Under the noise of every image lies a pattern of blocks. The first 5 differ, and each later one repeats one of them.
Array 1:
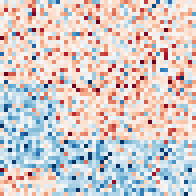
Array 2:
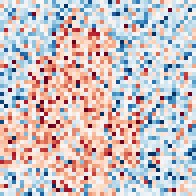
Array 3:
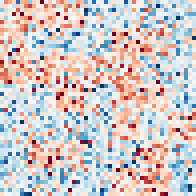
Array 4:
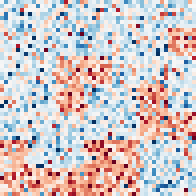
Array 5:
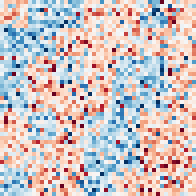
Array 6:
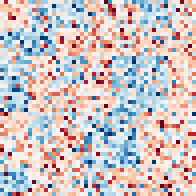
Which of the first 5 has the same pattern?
5
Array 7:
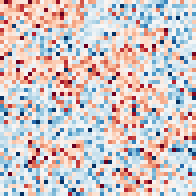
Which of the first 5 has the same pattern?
3
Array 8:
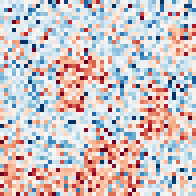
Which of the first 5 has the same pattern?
4
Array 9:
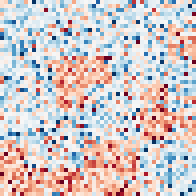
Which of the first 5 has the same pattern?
4
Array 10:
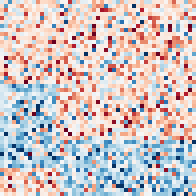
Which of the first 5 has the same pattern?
1
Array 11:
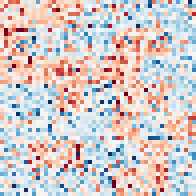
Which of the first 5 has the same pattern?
3
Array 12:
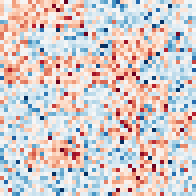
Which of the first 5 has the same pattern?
3
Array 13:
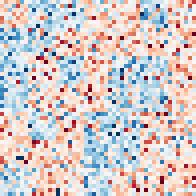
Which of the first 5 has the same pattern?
5
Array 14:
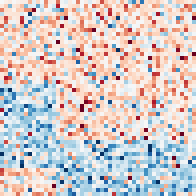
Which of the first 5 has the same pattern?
1
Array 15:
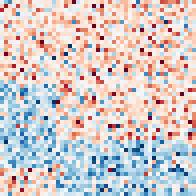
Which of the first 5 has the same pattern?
1
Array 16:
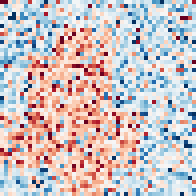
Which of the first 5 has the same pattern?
2
